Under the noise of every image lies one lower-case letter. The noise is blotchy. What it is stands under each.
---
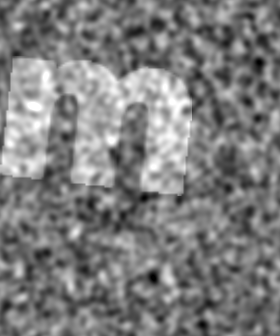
light m
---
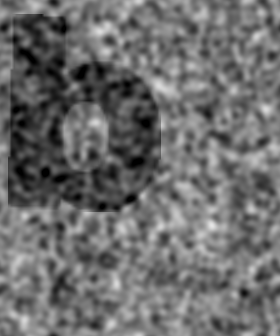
dark b
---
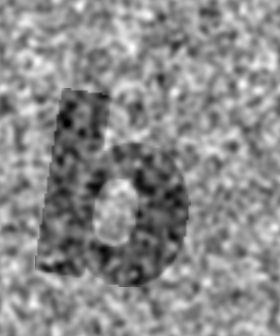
dark b
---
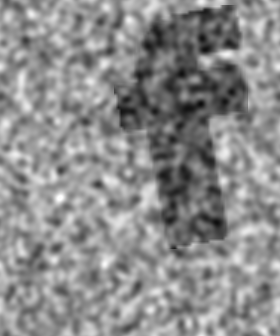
dark f
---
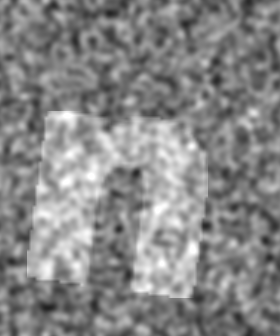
light n
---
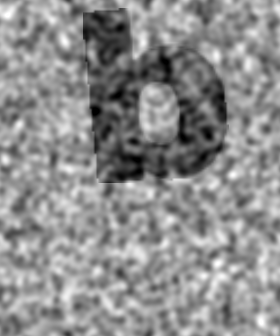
dark b
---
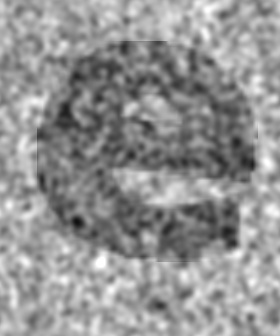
dark e
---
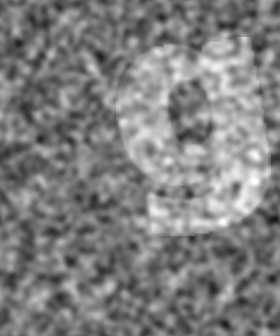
light g
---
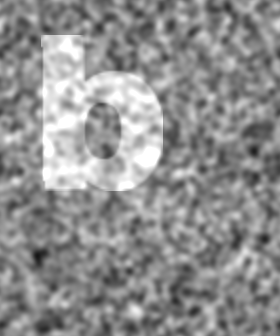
light b
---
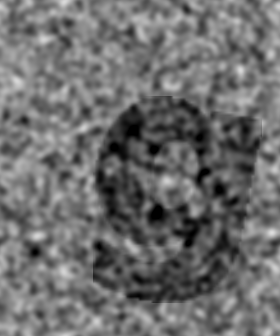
dark g
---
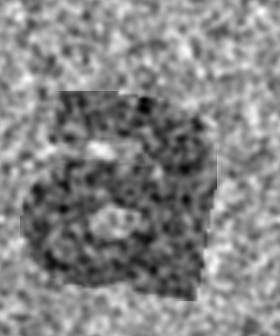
dark a
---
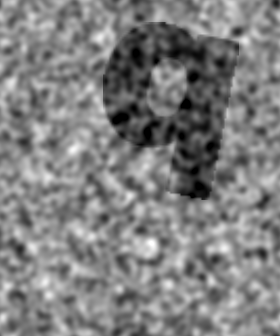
dark q
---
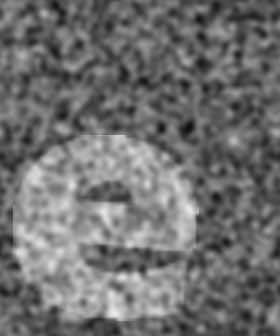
light e
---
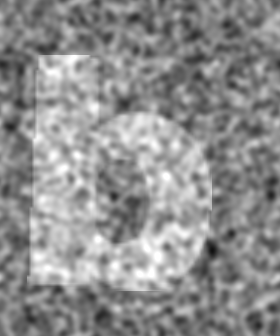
light b
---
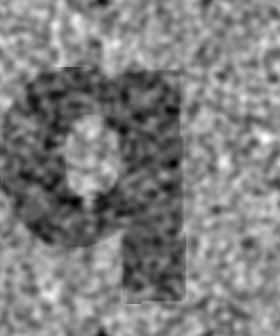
dark q
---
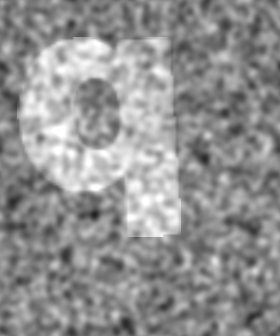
light q
